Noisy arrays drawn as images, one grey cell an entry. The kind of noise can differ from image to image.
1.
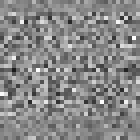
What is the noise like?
rows of uneven size
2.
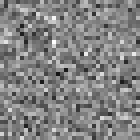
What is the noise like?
independent entries
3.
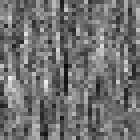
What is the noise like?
streaked along the columns
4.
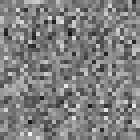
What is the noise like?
low rank plus noise
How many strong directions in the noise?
five to eight
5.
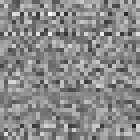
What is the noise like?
rows of uneven size
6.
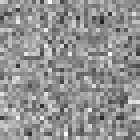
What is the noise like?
low rank plus noise
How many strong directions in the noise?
five to eight
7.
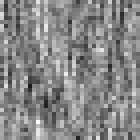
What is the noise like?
streaked along the columns
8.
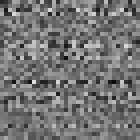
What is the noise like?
rows of uneven size
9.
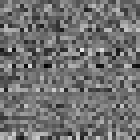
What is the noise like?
rows of uneven size
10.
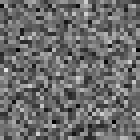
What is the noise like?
independent entries
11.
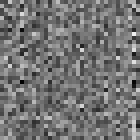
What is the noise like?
columns of uneven size
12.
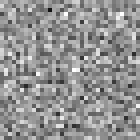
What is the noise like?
low rank plus noise
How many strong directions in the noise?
five to eight
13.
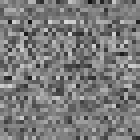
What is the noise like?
rows of uneven size
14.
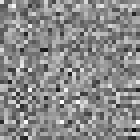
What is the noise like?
low rank plus noise
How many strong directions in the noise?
one
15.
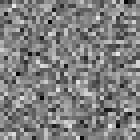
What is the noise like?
independent entries
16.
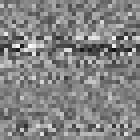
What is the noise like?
rows of uneven size
